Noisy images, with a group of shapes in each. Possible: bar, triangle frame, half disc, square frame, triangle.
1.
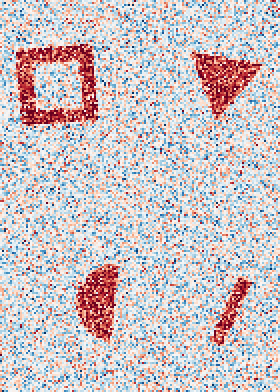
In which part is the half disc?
bottom left
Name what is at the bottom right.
bar
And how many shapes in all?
4
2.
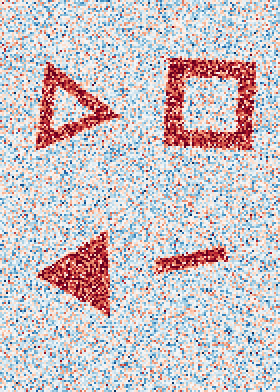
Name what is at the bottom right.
bar
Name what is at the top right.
square frame
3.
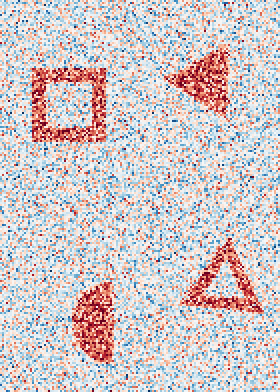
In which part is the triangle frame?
bottom right
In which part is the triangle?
top right
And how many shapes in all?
4
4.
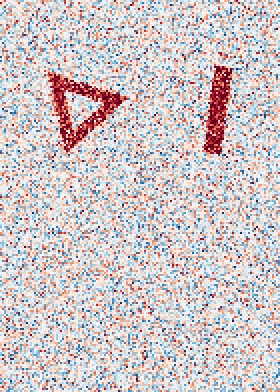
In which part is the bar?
top right
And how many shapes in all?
2
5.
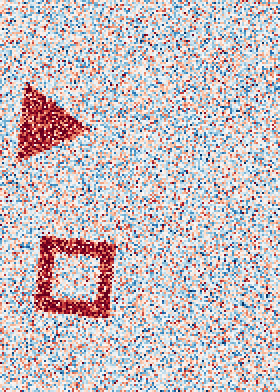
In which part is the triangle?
top left
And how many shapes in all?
2
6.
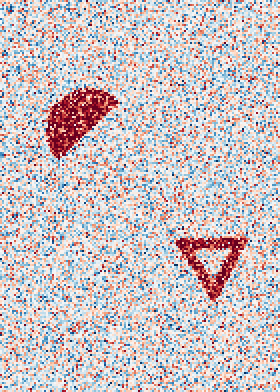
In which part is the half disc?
top left
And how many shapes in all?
2
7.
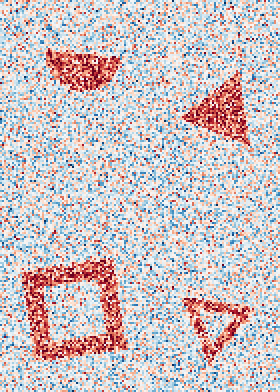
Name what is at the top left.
half disc
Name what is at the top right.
triangle
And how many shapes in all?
4
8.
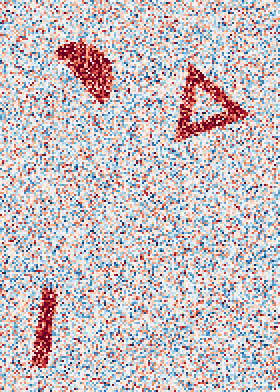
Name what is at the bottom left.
bar
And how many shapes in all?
3
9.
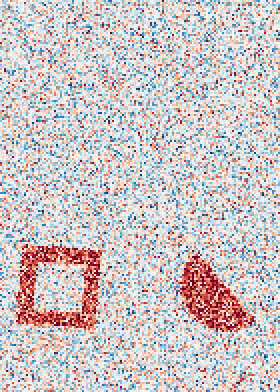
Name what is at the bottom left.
square frame
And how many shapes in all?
2
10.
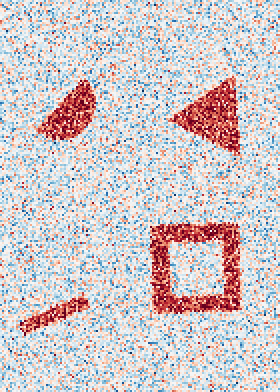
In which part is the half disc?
top left
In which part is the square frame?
bottom right
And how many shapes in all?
4
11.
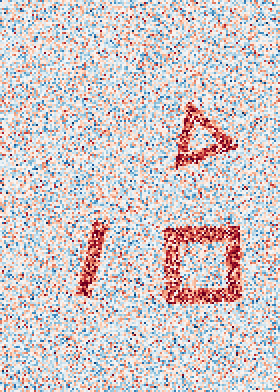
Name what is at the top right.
triangle frame
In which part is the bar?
bottom left
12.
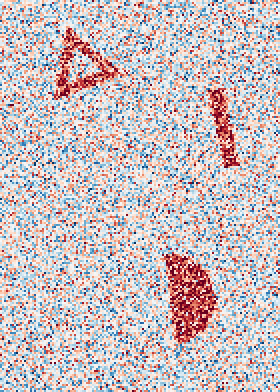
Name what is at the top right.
bar
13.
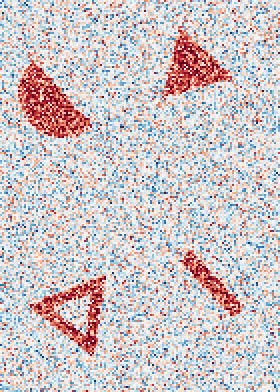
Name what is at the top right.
triangle
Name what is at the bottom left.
triangle frame
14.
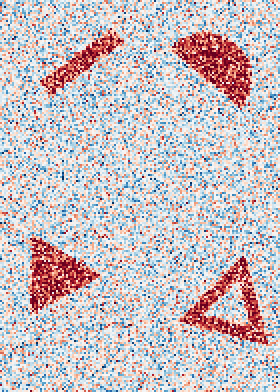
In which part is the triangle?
bottom left
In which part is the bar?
top left
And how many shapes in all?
4
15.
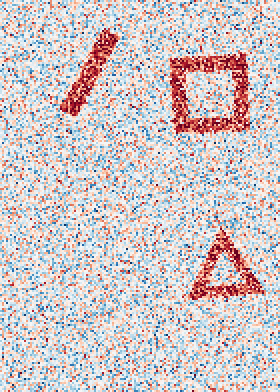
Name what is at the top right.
square frame
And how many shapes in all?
3
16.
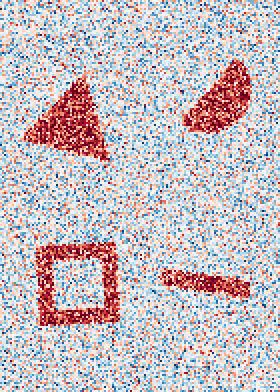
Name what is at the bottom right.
bar
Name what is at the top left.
triangle
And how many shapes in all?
4
